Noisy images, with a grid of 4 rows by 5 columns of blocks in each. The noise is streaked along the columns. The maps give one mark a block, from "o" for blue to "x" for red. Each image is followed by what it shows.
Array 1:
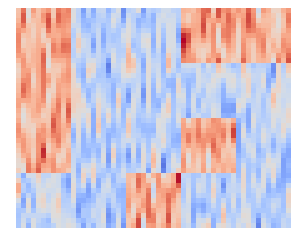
x o o x x
x o o o o
x o o x o
o o x o o
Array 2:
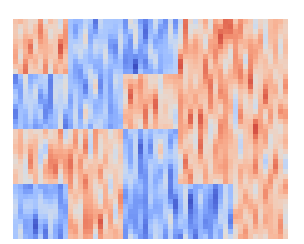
x o o x x
o o x x x
x x o x x
o x o o x
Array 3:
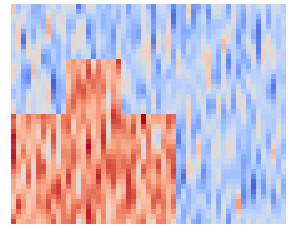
o o o o o
o x o o o
x x x o o
x x x o o
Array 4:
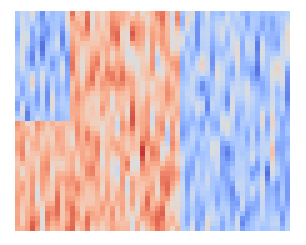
o x x o o
o x x o o
x x x o o
x x x o o
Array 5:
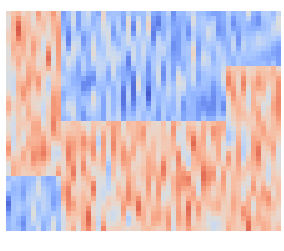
x o o o o
x o o o x
x x x x x
o x x x x
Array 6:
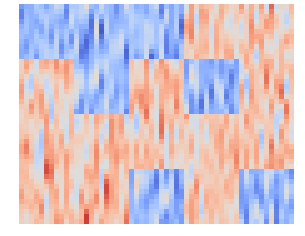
o o o x x
x o x o x
x x x x x
x x o x o
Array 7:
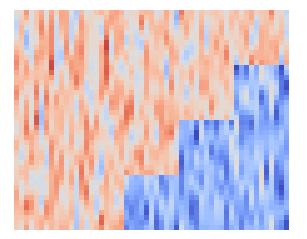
x x x x x
x x x x o
x x x o o
x x o o o
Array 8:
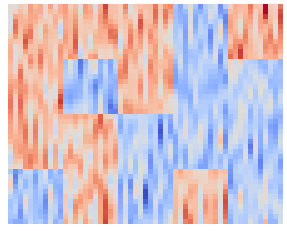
x x x o x
x o x o o
x x o o o
o x o x o
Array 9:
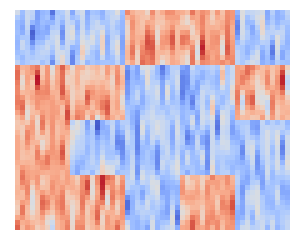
o o x x o
x x o o x
x o o o o
x x o x o
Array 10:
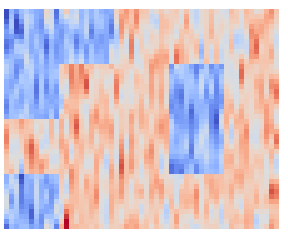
o o x x x
o x x o x
x x x o x
o x x x x
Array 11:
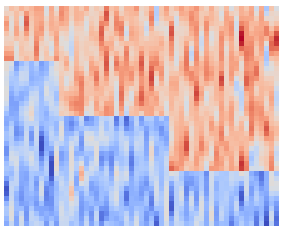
x x x x x
o x x x x
o o o x x
o o o o o
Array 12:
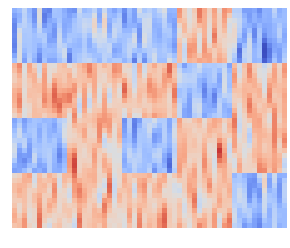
o o o x o
x x x o x
o x o x x
x x x x o
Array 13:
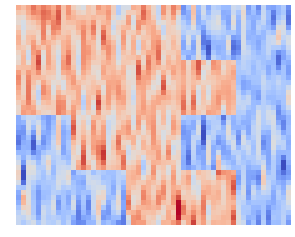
x x x o o
x x x x o
o x x o o
o o x x o
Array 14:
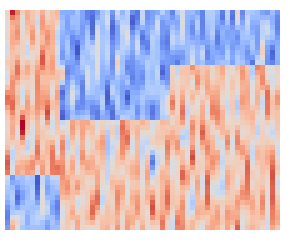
x o o o o
x o o x x
x x x x x
o x x x x
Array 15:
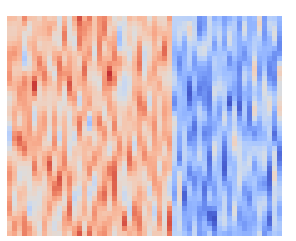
x x x o o
x x x o o
x x x o o
x x x o o
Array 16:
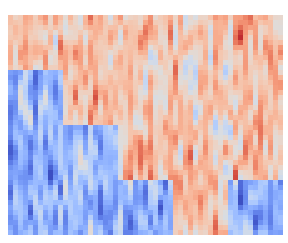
x x x x x
o x x x x
o o x x x
o o o x o
